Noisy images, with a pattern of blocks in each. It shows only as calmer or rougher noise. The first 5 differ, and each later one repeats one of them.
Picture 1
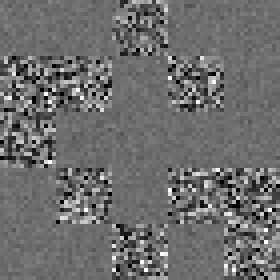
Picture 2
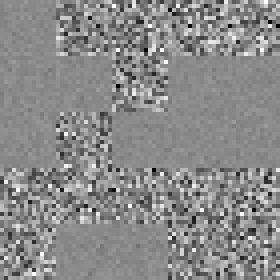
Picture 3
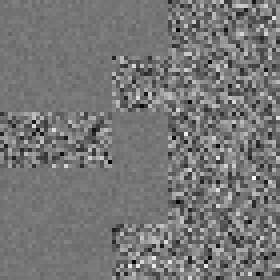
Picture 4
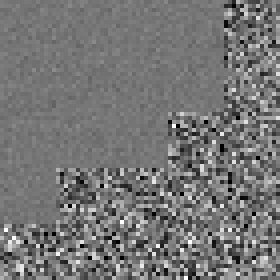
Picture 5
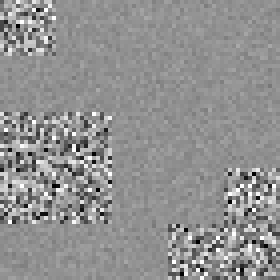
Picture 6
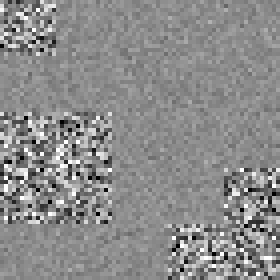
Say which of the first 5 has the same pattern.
5
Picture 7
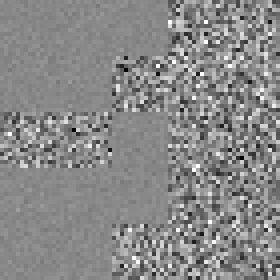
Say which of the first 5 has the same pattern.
3
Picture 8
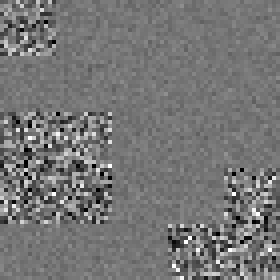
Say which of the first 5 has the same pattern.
5
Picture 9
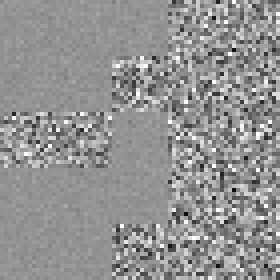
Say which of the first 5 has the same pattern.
3
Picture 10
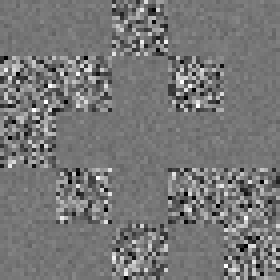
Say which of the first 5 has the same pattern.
1
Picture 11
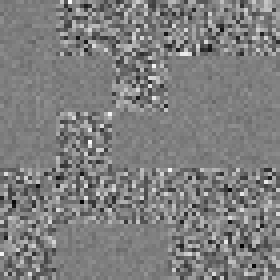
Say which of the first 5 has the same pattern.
2
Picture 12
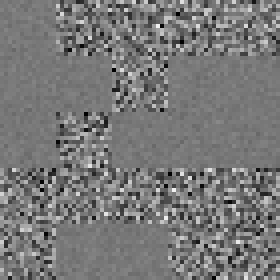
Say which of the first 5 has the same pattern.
2
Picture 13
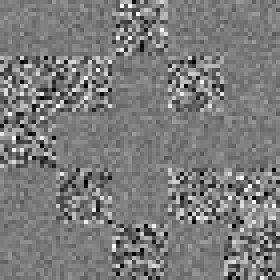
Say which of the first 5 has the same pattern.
1
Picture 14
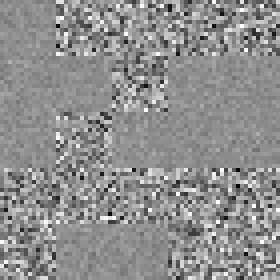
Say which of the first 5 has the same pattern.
2
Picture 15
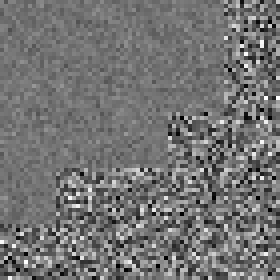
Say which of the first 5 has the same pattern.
4
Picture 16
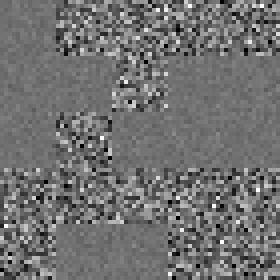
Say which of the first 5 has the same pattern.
2
